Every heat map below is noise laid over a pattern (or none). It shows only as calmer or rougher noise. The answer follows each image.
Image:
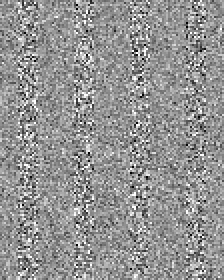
vertical stripes
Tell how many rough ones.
4
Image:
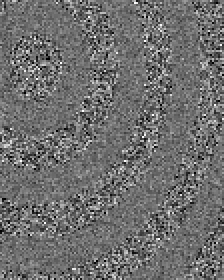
rings round one point
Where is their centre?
top left
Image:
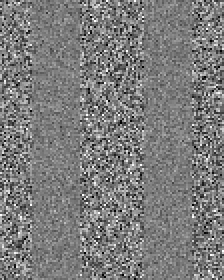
vertical stripes
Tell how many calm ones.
2
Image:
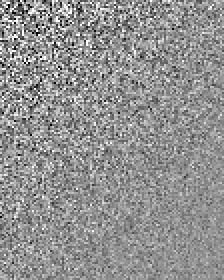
a smooth slope
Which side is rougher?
top left
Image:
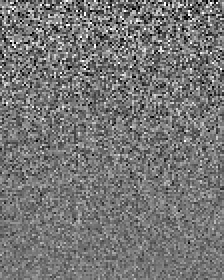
a smooth slope
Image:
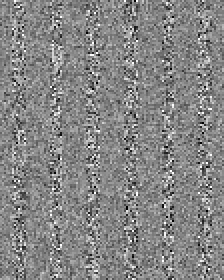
vertical stripes
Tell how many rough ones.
6
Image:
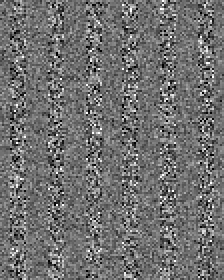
vertical stripes
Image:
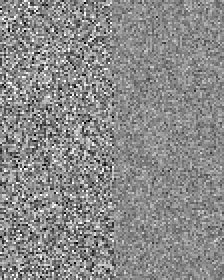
a sharp edge
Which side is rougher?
left
